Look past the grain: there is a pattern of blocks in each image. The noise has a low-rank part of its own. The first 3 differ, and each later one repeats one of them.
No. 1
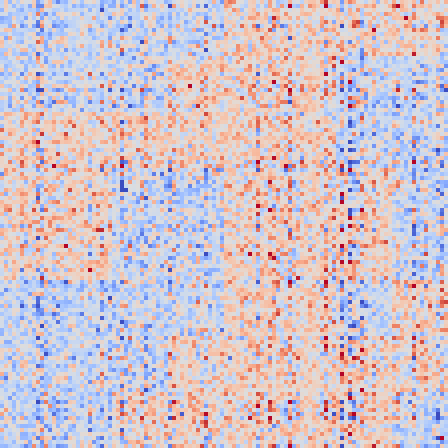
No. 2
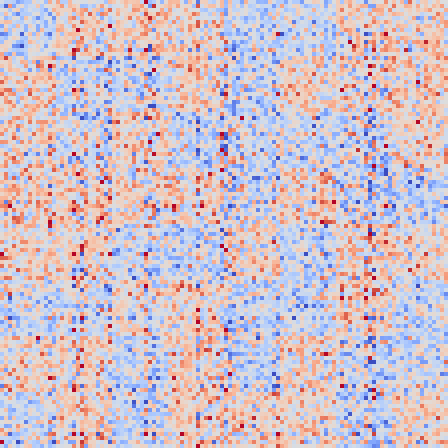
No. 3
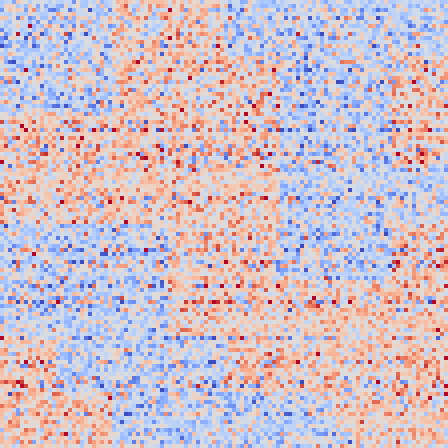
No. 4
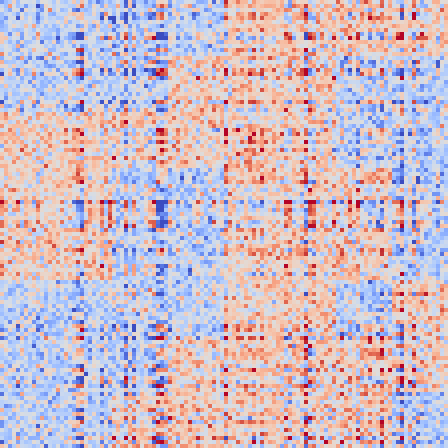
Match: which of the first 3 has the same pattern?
1
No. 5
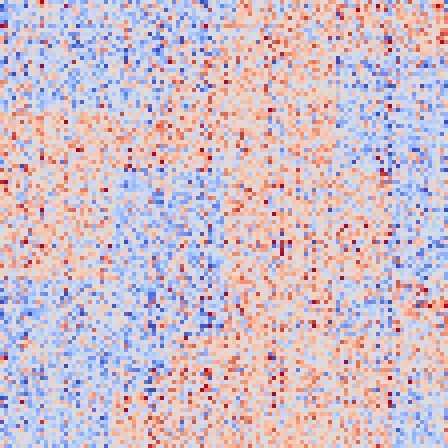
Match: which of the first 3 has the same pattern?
1
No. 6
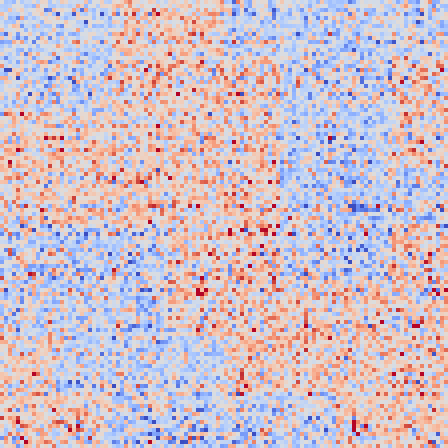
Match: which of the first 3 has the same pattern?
3
